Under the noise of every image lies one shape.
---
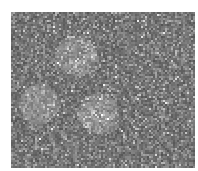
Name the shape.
three dots
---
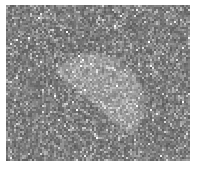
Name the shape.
half disc
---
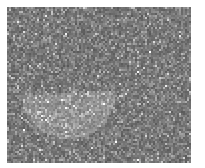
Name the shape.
half disc
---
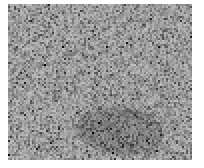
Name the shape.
ellipse
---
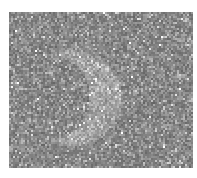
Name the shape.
crescent
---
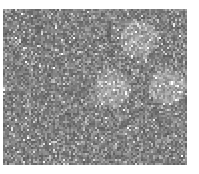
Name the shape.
three dots
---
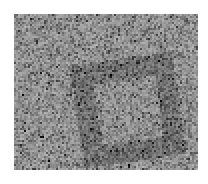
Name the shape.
square frame
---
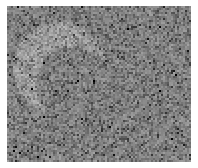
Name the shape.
crescent
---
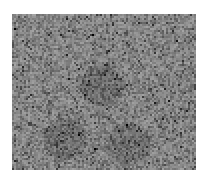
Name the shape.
three dots
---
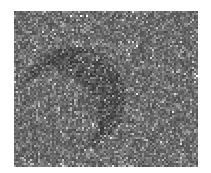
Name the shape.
crescent
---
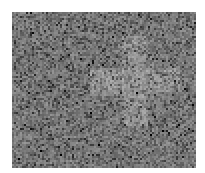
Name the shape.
cross
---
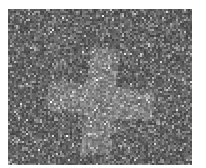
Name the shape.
cross
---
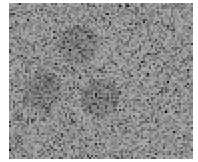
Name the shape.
three dots
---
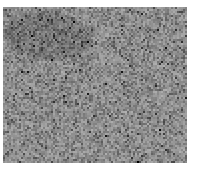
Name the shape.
ellipse
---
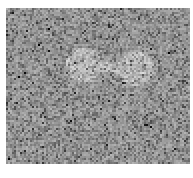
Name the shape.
dumbbell
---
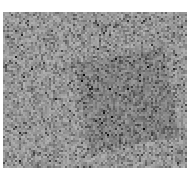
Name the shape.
square
